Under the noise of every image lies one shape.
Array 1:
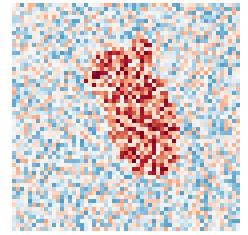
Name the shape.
footprint
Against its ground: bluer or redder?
redder
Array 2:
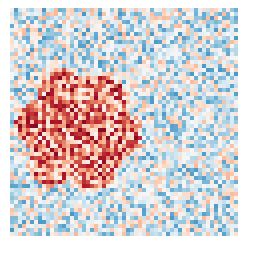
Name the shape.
flower
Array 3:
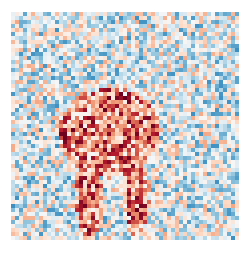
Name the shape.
rabbit's head
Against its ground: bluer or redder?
redder
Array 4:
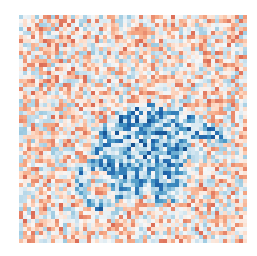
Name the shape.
teapot
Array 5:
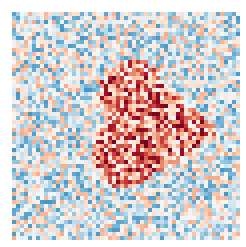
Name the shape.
heart
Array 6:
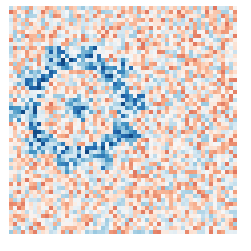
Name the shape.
gear
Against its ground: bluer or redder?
bluer
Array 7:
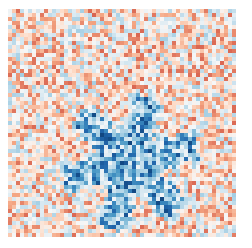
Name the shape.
asterisk
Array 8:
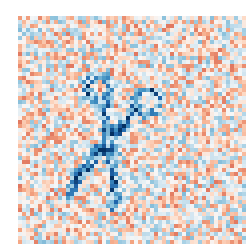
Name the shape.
pair of scissors
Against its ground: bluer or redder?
bluer
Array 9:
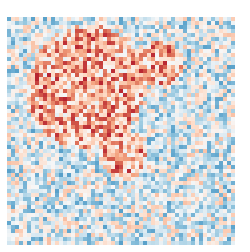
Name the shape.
bear's head
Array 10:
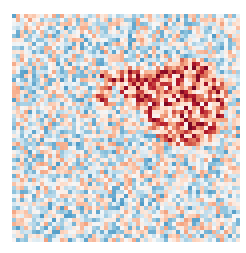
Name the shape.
pear
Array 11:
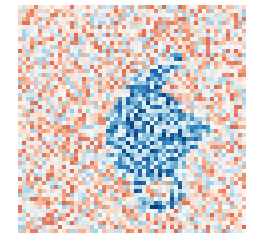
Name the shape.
teapot
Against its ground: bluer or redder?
bluer
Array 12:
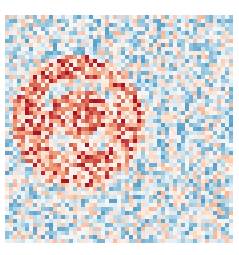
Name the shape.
smiling face
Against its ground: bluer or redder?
redder
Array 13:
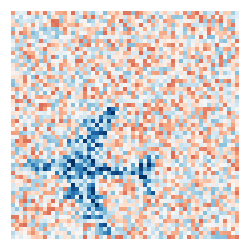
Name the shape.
airplane
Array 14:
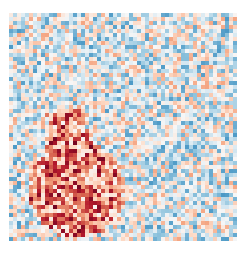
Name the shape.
light bulb
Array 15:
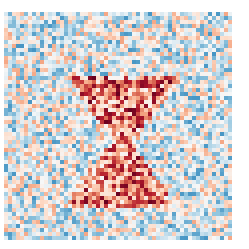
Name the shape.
bow tie
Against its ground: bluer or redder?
redder
